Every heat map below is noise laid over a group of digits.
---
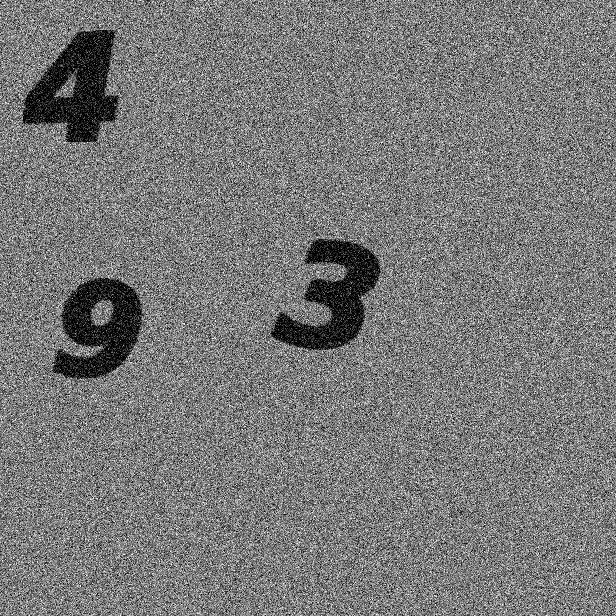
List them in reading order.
top left: 4; middle left: 9; centre: 3
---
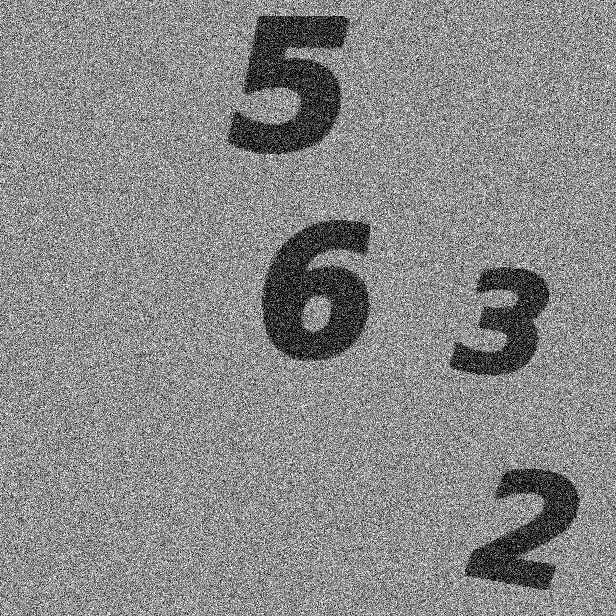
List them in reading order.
top middle: 5; centre: 6; middle right: 3; bottom right: 2
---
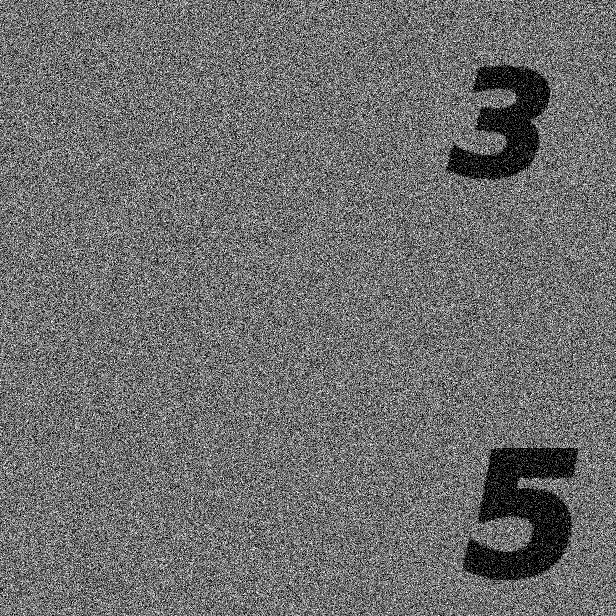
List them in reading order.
top right: 3; bottom right: 5
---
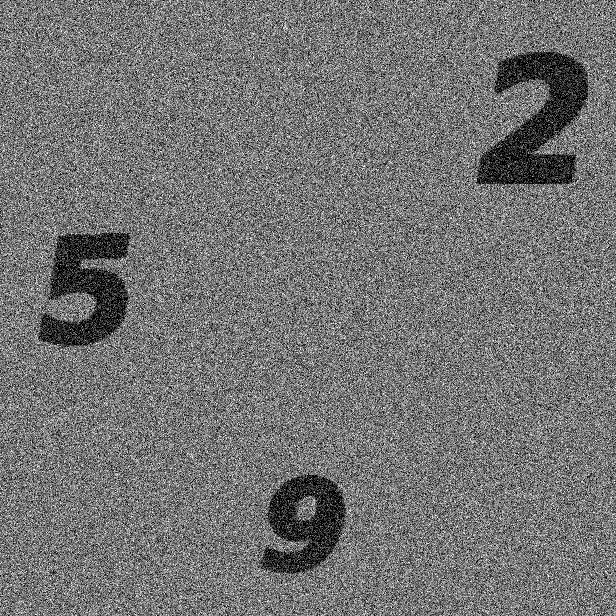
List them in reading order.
top right: 2; middle left: 5; bottom middle: 9
